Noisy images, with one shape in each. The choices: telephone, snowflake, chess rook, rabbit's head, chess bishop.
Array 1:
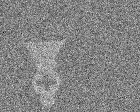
light chess bishop
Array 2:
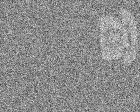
light telephone
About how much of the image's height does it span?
half
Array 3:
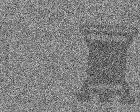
dark chess rook
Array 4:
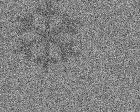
dark snowflake
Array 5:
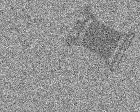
dark chess rook
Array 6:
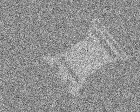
light chess rook
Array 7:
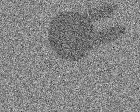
dark rabbit's head
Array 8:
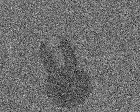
dark rabbit's head
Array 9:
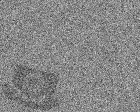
dark telephone, bottom left
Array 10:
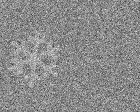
light snowflake
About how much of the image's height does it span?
half
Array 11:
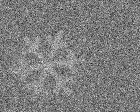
light snowflake
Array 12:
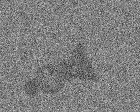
dark chess bishop
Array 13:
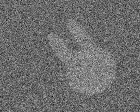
light rabbit's head
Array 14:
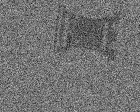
dark chess rook
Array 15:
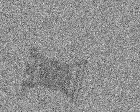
dark chess rook
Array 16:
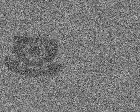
dark telephone, middle left
